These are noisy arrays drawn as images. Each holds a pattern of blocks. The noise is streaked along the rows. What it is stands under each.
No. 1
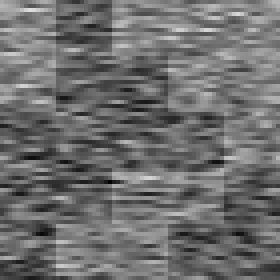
no symmetry
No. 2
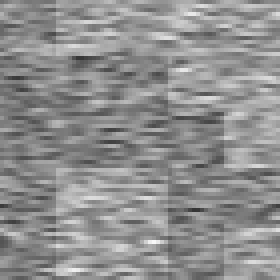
no symmetry
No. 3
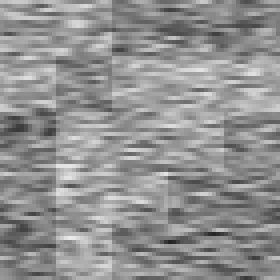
mirrored about the diagonal from the top left
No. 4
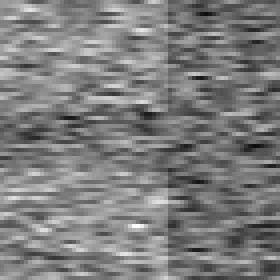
top and bottom mirror each other
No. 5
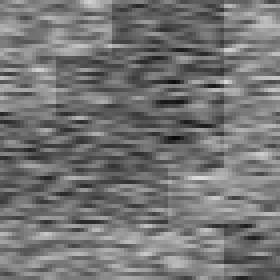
mirrored about the diagonal from the top left
